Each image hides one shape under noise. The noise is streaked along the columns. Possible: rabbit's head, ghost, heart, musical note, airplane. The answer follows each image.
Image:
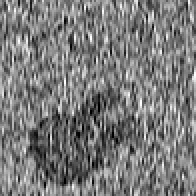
rabbit's head
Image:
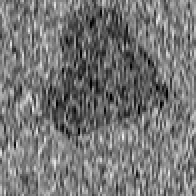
heart
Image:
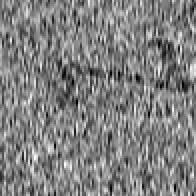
musical note
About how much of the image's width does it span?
two thirds
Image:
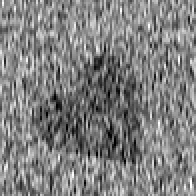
heart
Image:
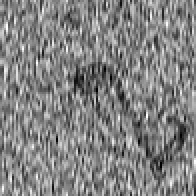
musical note
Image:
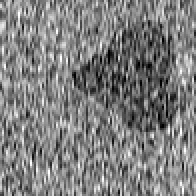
heart
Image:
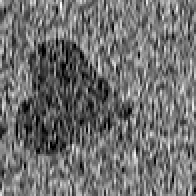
heart
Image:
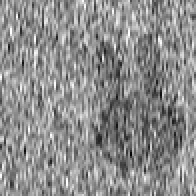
rabbit's head
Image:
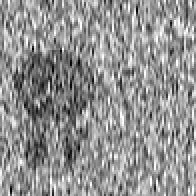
rabbit's head
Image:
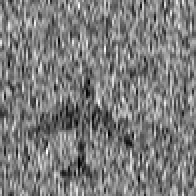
airplane
